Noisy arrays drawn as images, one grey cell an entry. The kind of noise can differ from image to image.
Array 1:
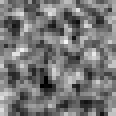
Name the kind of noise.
blotchy
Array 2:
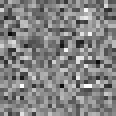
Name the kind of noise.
low rank plus noise
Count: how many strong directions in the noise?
three or four
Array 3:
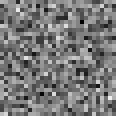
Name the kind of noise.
independent entries
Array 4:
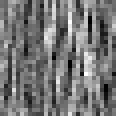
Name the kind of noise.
streaked along the columns
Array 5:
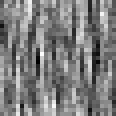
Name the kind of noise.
streaked along the columns
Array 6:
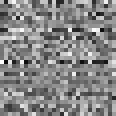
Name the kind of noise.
rows of uneven size
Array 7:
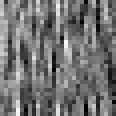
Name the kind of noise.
streaked along the columns
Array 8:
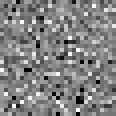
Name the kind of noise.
heavy tails
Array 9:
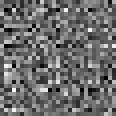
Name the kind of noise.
low rank plus noise
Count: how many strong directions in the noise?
two
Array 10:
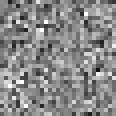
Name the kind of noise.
low rank plus noise
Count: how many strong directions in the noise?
five to eight
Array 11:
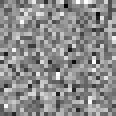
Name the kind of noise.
independent entries
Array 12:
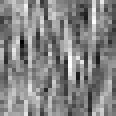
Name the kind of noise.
streaked along the columns
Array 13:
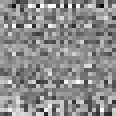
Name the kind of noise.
rows of uneven size
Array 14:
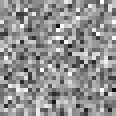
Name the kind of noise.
independent entries
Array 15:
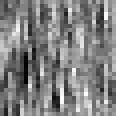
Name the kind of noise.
streaked along the columns
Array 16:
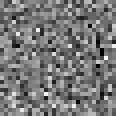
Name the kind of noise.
independent entries
